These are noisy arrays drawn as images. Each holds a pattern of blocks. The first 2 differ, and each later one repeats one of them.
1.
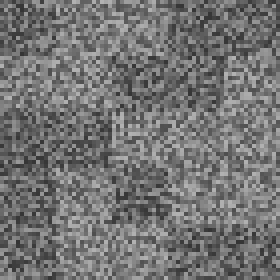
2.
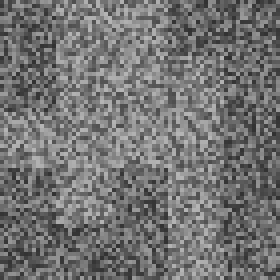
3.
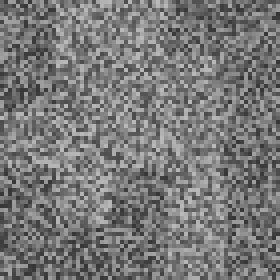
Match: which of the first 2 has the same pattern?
2
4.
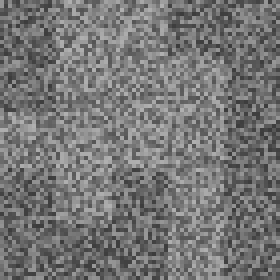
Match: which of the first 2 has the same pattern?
2
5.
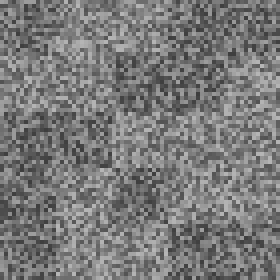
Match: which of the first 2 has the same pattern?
1
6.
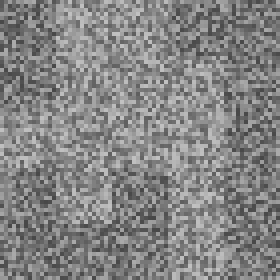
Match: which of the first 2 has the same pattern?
2
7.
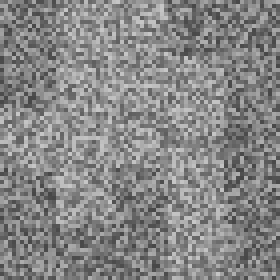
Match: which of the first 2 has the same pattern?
2
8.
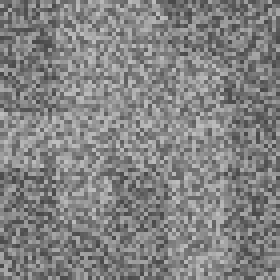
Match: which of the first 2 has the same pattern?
2
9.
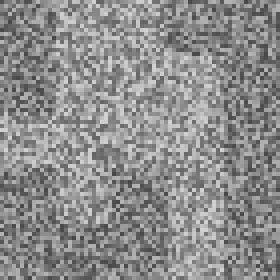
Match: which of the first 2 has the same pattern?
2
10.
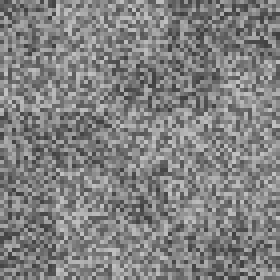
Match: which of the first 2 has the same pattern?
1
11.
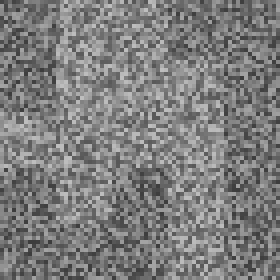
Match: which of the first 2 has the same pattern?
2
